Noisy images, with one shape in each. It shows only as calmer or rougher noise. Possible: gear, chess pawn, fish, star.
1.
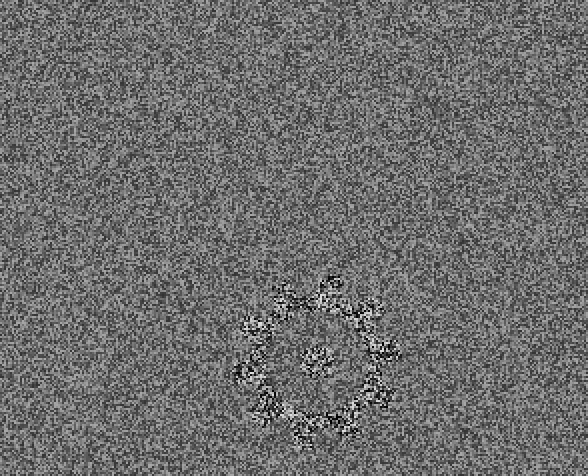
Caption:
rough gear, bottom middle
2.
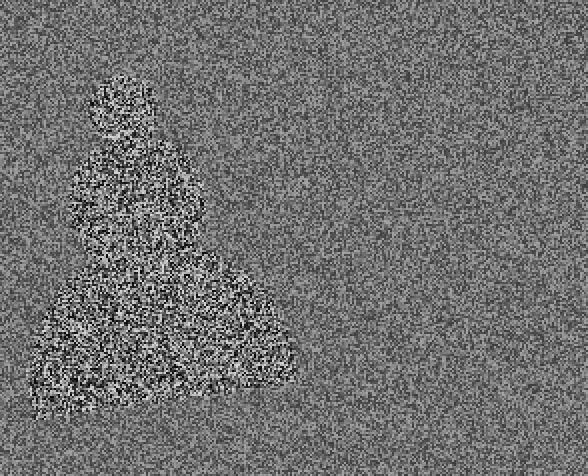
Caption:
rough chess pawn
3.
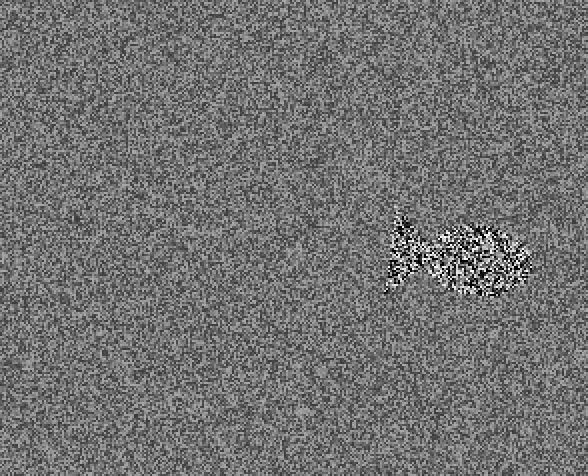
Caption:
rough fish, middle right
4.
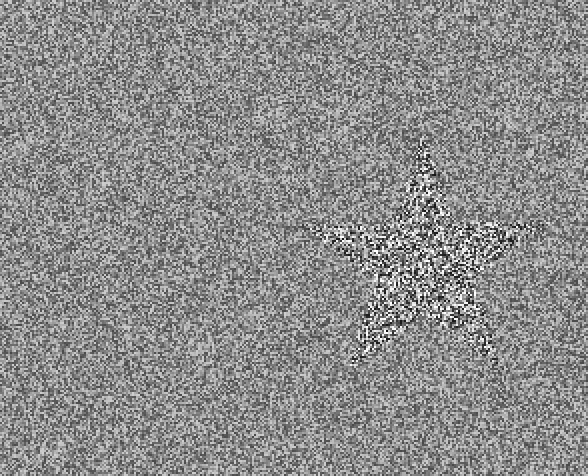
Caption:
rough star
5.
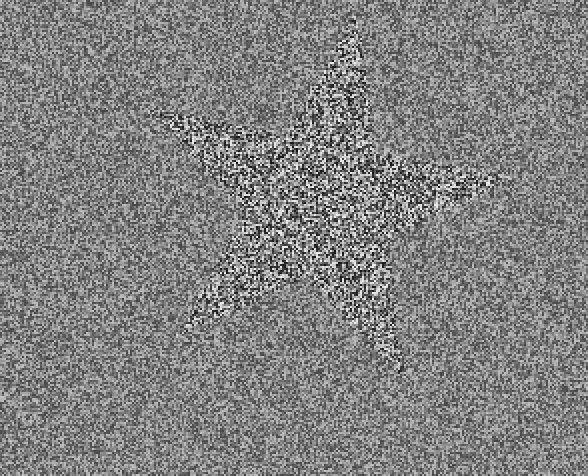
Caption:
rough star
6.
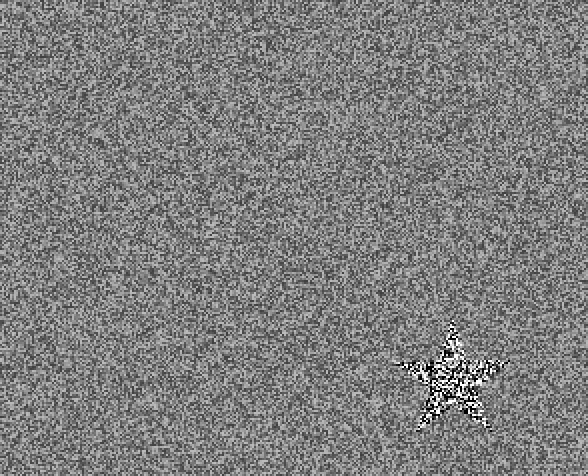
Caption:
rough star, bottom right
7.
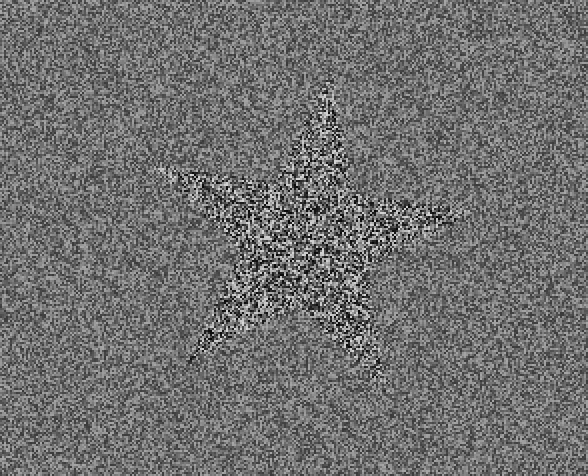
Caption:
rough star
